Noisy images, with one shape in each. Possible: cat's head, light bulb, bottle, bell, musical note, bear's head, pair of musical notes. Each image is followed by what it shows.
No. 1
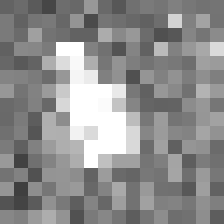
light bottle
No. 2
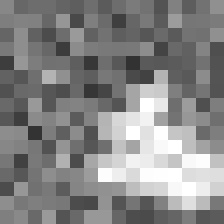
light bell
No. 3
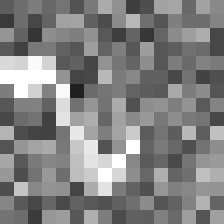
light musical note
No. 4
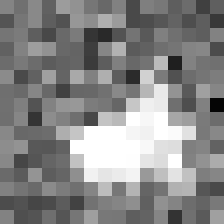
light bell
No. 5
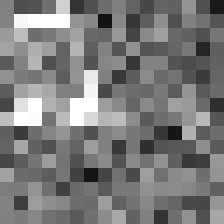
light pair of musical notes
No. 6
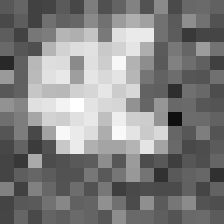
light bear's head
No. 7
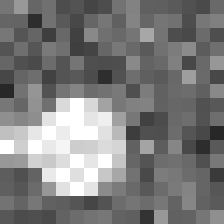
light light bulb
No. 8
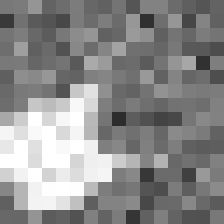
light cat's head
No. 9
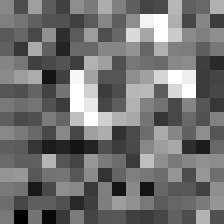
light pair of musical notes
